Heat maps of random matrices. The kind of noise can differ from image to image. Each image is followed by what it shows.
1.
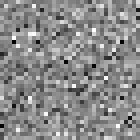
heavy tails
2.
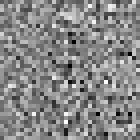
low rank plus noise
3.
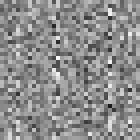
columns of uneven size
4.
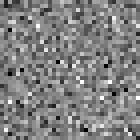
heavy tails
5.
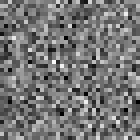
low rank plus noise
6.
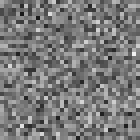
independent entries
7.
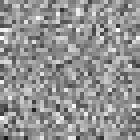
low rank plus noise
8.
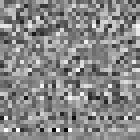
rows of uneven size
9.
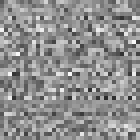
rows of uneven size
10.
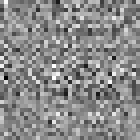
low rank plus noise
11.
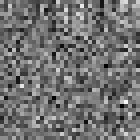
low rank plus noise
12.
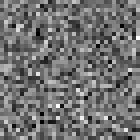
independent entries
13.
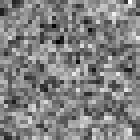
blotchy
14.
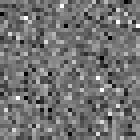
heavy tails
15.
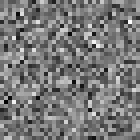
independent entries
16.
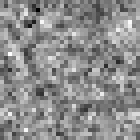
blotchy
